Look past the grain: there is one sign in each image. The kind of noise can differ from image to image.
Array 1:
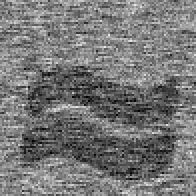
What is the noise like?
streaked along the rows
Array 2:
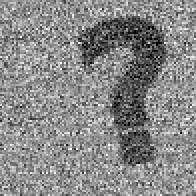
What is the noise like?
rows of uneven size
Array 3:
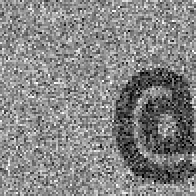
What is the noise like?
independent entries
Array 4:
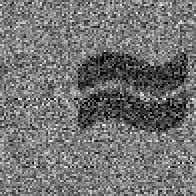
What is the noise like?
rows of uneven size
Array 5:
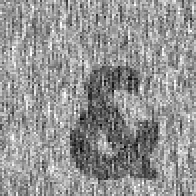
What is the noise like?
streaked along the columns
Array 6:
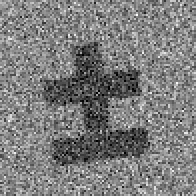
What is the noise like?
low rank plus noise
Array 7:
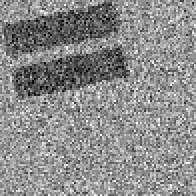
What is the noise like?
low rank plus noise
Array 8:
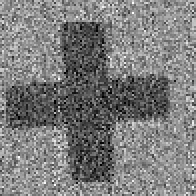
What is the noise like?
columns of uneven size
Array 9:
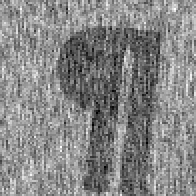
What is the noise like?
streaked along the columns
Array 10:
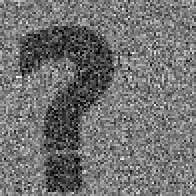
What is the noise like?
low rank plus noise
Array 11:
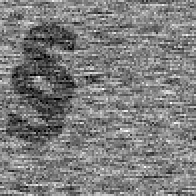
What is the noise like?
streaked along the rows
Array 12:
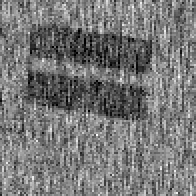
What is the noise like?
streaked along the columns
